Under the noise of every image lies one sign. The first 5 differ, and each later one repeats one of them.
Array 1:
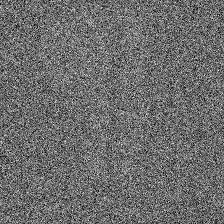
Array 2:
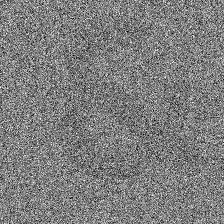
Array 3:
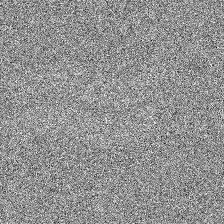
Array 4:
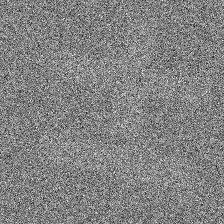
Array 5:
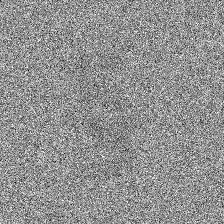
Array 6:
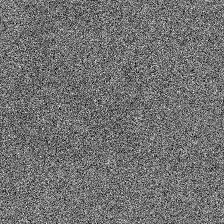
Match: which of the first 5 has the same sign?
2
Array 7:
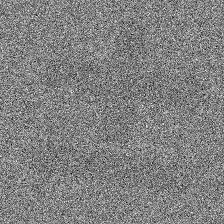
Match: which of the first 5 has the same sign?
4
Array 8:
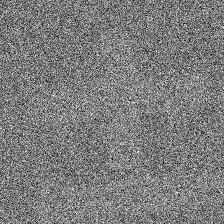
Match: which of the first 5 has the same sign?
4
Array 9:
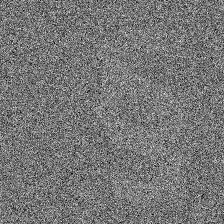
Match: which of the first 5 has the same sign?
5
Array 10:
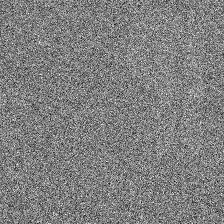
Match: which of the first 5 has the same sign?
1
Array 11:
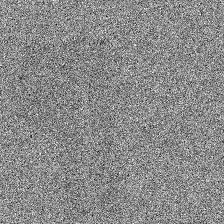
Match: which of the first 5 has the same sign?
1
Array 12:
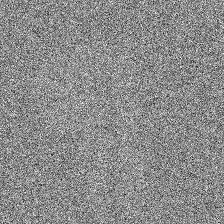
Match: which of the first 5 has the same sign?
1
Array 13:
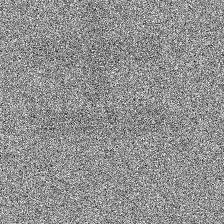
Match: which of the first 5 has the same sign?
4
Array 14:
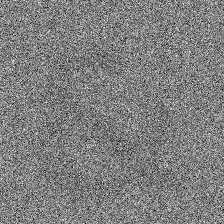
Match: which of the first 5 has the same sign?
2
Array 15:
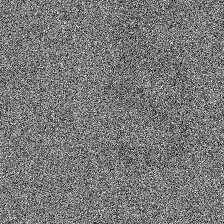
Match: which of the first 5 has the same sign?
5
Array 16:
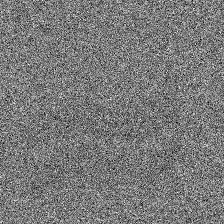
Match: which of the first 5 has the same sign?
3
